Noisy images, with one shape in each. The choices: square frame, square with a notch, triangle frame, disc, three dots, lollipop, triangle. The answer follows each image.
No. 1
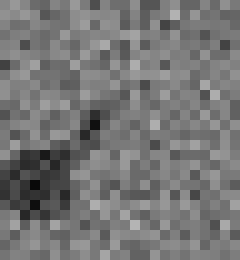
lollipop
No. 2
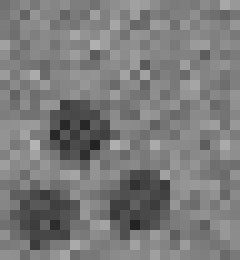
three dots
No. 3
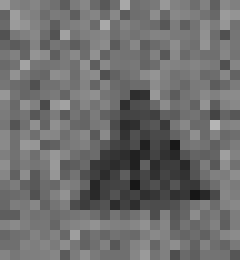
triangle
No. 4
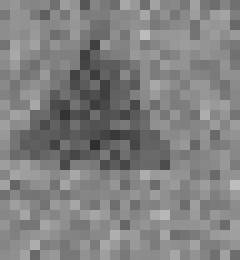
triangle
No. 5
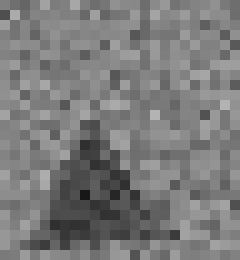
triangle
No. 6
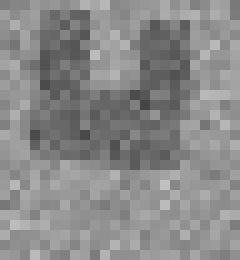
square with a notch
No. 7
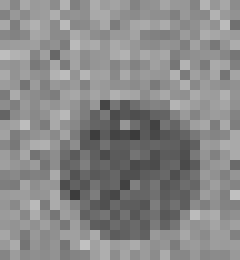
disc
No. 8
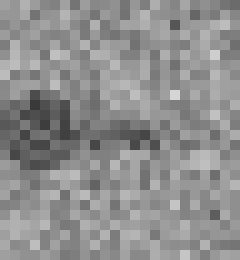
lollipop
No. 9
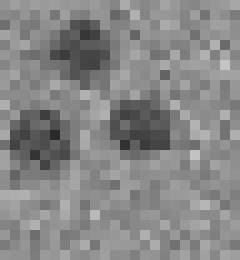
three dots
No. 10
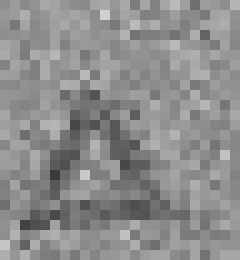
triangle frame
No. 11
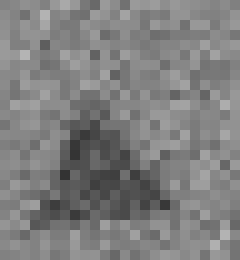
triangle
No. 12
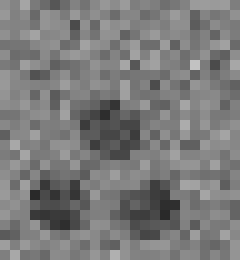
three dots
